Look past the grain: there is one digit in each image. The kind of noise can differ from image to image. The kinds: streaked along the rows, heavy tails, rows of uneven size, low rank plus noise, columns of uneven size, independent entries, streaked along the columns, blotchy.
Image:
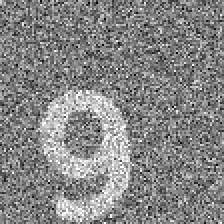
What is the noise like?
independent entries
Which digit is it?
9
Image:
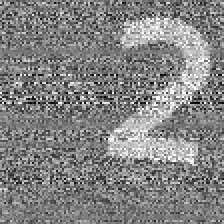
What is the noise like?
rows of uneven size
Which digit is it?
2
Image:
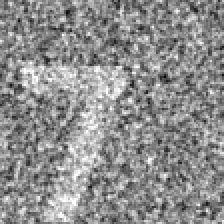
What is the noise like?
blotchy
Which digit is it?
7
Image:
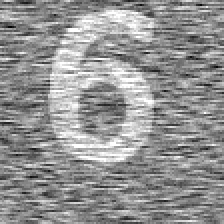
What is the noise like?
streaked along the rows
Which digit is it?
6
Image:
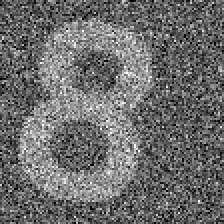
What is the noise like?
independent entries
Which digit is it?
8
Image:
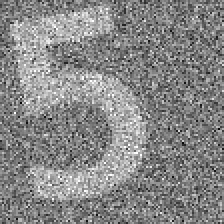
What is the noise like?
independent entries
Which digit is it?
5
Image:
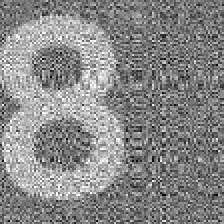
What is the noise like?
low rank plus noise
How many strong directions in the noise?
two
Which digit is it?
8
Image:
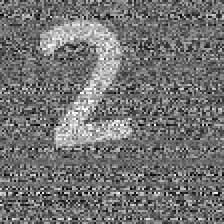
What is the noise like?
rows of uneven size
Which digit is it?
2
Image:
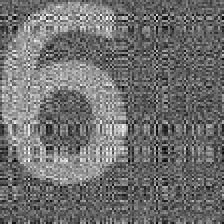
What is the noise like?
low rank plus noise
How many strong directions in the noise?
one
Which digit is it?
6
